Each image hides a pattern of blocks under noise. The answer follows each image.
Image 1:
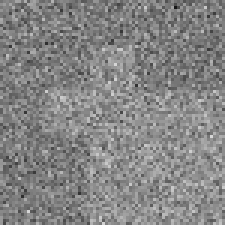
mirrored about the diagonal from the top left
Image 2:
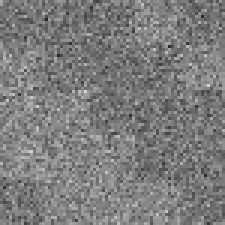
mirrored about the diagonal from the bottom left
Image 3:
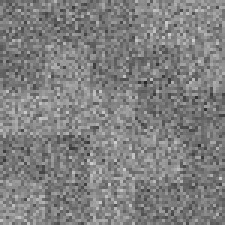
mirrored about the diagonal from the bottom left
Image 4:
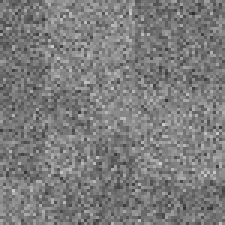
mirrored about the diagonal from the bottom left
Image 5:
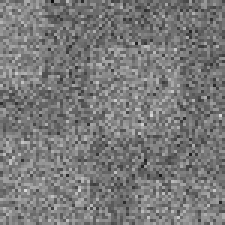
mirrored about the diagonal from the bottom left
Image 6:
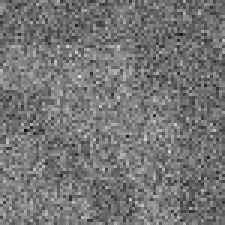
mirrored about the diagonal from the bottom left
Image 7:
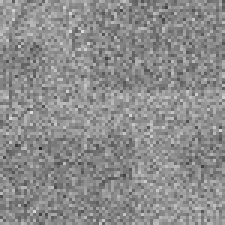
the same after a half turn
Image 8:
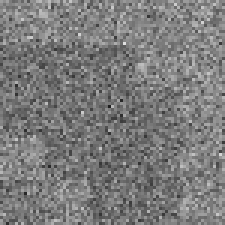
mirrored about the diagonal from the bottom left
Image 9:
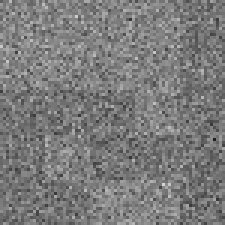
no symmetry
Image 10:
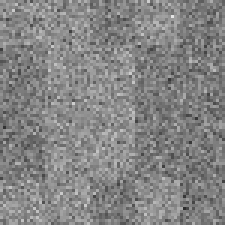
top and bottom mirror each other
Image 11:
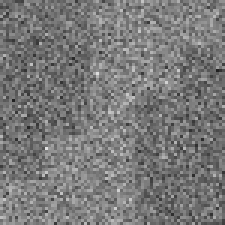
the same after a half turn
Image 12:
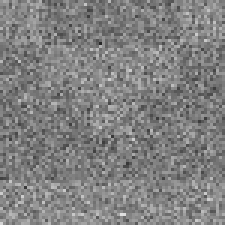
left and right mirror each other
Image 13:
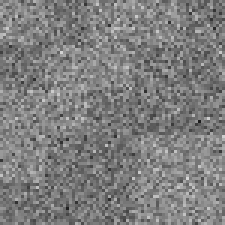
mirrored about the diagonal from the top left
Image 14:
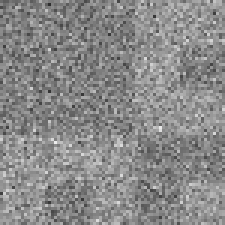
mirrored about the diagonal from the top left
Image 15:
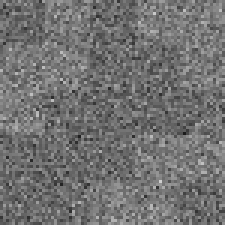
mirrored about the diagonal from the bottom left
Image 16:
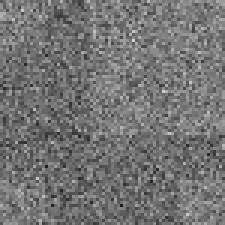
mirrored about the diagonal from the bottom left
